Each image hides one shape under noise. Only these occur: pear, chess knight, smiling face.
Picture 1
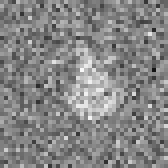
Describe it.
light pear
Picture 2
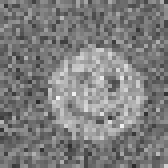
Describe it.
light smiling face
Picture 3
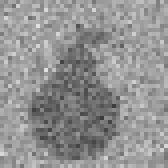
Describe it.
dark pear
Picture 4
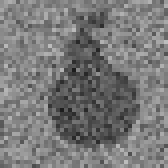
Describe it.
dark pear
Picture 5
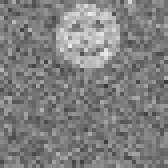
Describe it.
light smiling face, top middle
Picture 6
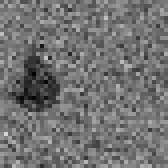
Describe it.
dark pear, middle left
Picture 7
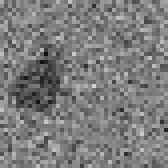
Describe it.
dark chess knight, middle left
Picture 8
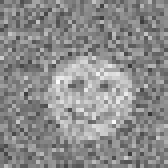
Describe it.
light smiling face
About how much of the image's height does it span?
half
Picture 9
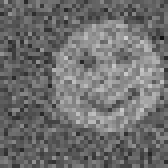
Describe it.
light smiling face
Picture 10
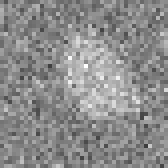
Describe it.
light chess knight
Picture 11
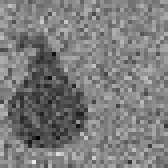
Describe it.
dark pear
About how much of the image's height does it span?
two thirds
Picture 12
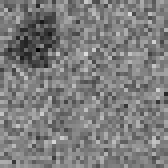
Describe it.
dark chess knight, top left
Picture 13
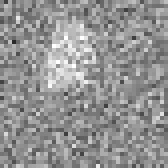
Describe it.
light chess knight
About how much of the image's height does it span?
half
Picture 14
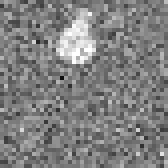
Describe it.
light pear, top middle
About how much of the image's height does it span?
a third
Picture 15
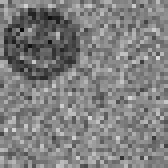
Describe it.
dark smiling face
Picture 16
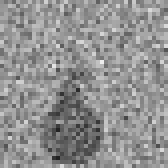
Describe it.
dark pear
